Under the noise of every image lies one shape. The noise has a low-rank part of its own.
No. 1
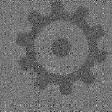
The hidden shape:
gear
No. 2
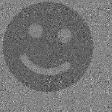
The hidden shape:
smiling face
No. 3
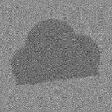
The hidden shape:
cloud
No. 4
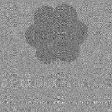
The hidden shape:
flower
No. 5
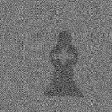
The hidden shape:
chess bishop
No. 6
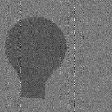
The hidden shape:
light bulb
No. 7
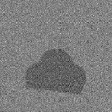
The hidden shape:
cloud
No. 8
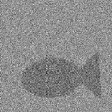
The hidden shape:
fish
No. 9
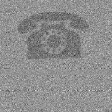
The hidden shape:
telephone
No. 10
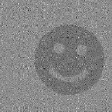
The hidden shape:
smiling face
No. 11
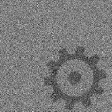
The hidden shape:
gear
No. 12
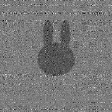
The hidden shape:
rabbit's head
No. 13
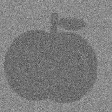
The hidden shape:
apple
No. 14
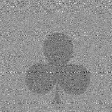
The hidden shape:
club
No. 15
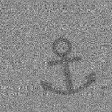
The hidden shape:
anchor
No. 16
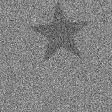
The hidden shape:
star
